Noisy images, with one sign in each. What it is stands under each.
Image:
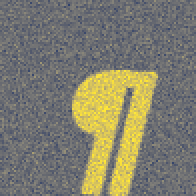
pilcrow
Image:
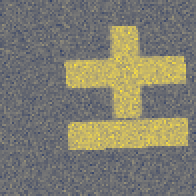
plus-minus sign
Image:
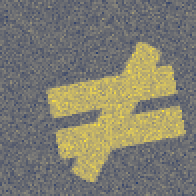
not-equal sign
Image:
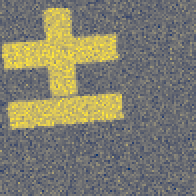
plus-minus sign
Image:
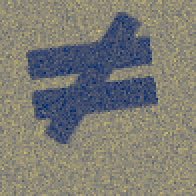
not-equal sign
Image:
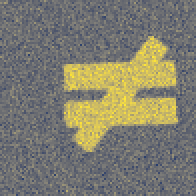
not-equal sign
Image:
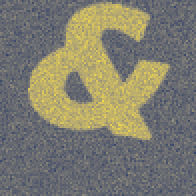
ampersand
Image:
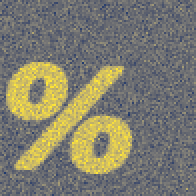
percent sign
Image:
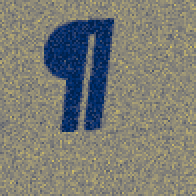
pilcrow
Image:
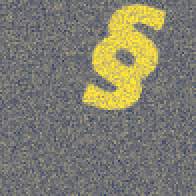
section sign
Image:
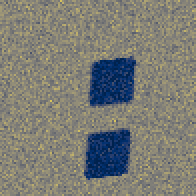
colon
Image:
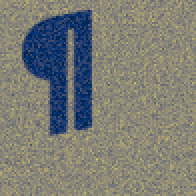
pilcrow
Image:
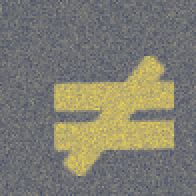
not-equal sign
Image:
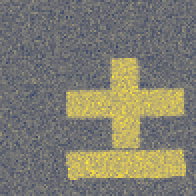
plus-minus sign
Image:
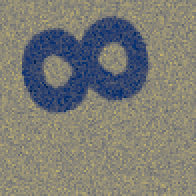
infinity sign
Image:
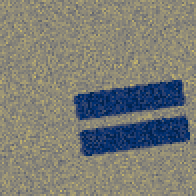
equals sign
